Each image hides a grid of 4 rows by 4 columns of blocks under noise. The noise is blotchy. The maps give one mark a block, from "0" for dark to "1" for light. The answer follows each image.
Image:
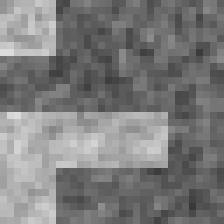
1 0 0 0
0 0 0 0
1 1 1 0
1 0 0 0
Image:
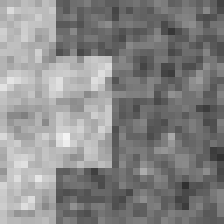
1 0 0 0
1 1 0 0
1 1 0 0
1 0 0 0
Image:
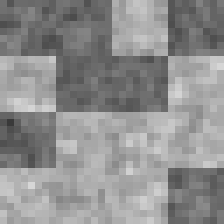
0 0 1 0
1 0 0 1
0 1 1 1
1 1 1 0
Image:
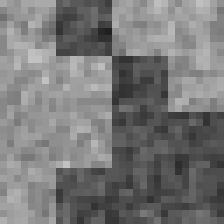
1 0 1 1
1 1 0 1
1 1 0 0
1 0 0 0
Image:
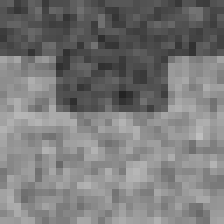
0 0 0 0
1 0 0 1
1 1 1 1
1 1 1 1
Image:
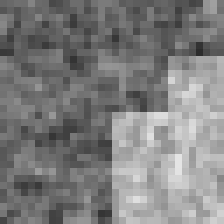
0 0 0 0
0 0 0 1
0 0 1 1
0 0 1 1
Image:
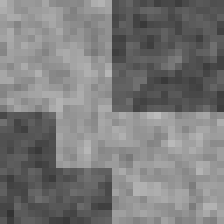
1 1 0 0
1 1 0 0
0 1 1 1
0 0 1 1
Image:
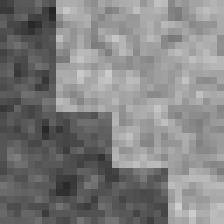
0 1 1 1
0 1 1 1
0 0 1 1
0 0 0 1
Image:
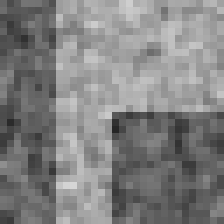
0 1 1 1
0 1 1 1
0 1 0 0
0 1 0 0
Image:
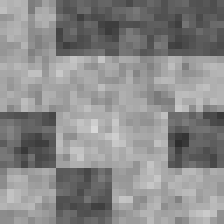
1 0 0 0
1 1 1 1
0 1 1 0
1 0 1 1
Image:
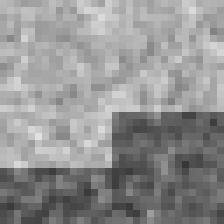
1 1 1 1
1 1 1 1
1 1 0 0
0 0 0 0
